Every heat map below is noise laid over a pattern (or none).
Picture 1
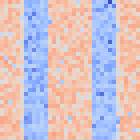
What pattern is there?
vertical stripes
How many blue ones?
2
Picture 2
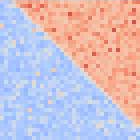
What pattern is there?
a sharp edge
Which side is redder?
top right
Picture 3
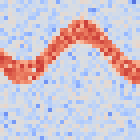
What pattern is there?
a wavy band
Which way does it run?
left to right
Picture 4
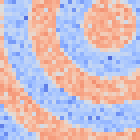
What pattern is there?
rings round one point
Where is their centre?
top right
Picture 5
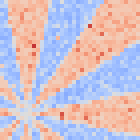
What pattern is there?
spokes from one point
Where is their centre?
bottom left
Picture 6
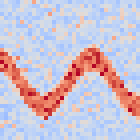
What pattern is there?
a wavy band
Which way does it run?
left to right
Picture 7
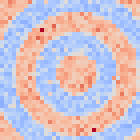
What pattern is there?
rings round one point
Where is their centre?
centre
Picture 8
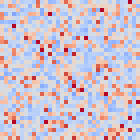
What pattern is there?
only noise
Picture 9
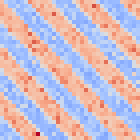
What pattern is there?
diagonal stripes
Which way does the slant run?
top left to bottom right
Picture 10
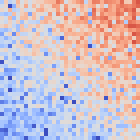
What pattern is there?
a smooth slope
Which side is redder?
top right
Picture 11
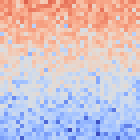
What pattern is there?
a smooth slope
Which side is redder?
top
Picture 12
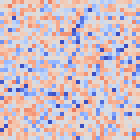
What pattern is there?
only noise
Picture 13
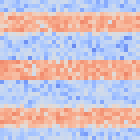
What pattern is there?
horizontal stripes
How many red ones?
3
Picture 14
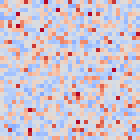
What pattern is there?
only noise
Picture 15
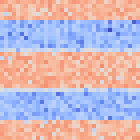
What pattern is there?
horizontal stripes
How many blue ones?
2
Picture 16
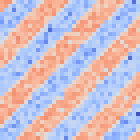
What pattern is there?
diagonal stripes
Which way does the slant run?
bottom left to top right
